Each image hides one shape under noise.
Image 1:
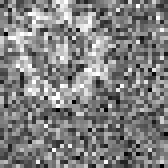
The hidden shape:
gear
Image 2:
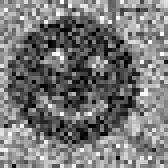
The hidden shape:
smiling face
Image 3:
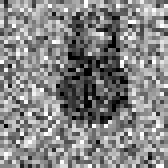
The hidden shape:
rabbit's head
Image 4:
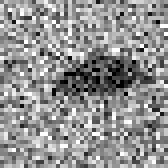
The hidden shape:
umbrella
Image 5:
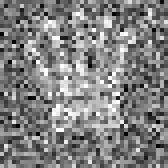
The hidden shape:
chess queen
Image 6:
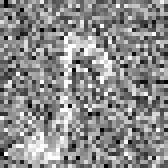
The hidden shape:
musical note
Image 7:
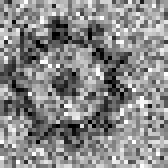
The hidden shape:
gear
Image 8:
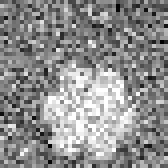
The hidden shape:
flower
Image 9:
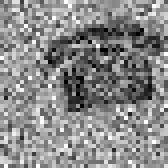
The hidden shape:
telephone
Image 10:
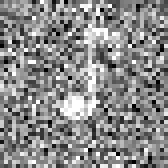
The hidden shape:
musical note
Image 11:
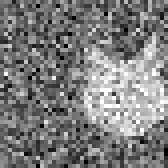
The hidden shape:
cat's head
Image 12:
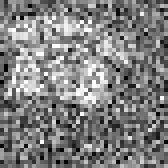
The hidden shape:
telephone
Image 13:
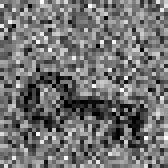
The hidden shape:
key
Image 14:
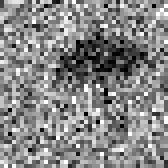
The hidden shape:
umbrella
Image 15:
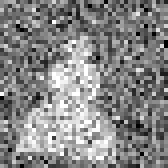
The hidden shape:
chess pawn
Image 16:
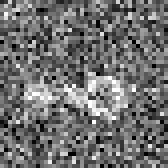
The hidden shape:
key
